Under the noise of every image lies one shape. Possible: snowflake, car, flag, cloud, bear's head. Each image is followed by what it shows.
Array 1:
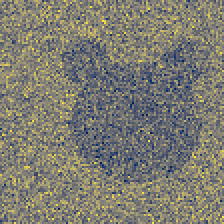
bear's head
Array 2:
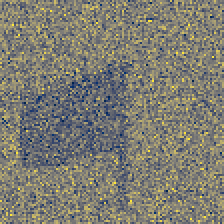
flag
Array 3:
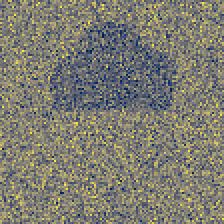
cloud
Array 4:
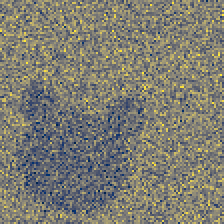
bear's head
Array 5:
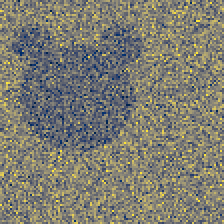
bear's head
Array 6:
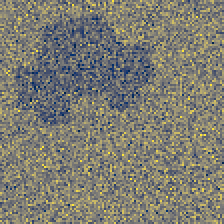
car
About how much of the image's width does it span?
two thirds
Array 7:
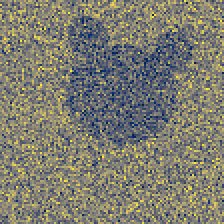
bear's head
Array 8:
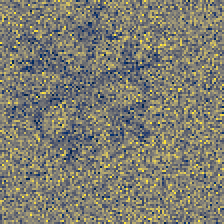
snowflake
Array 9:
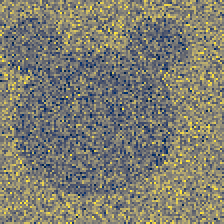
bear's head
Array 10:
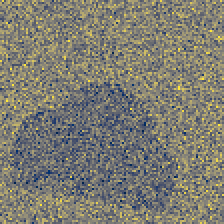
cloud
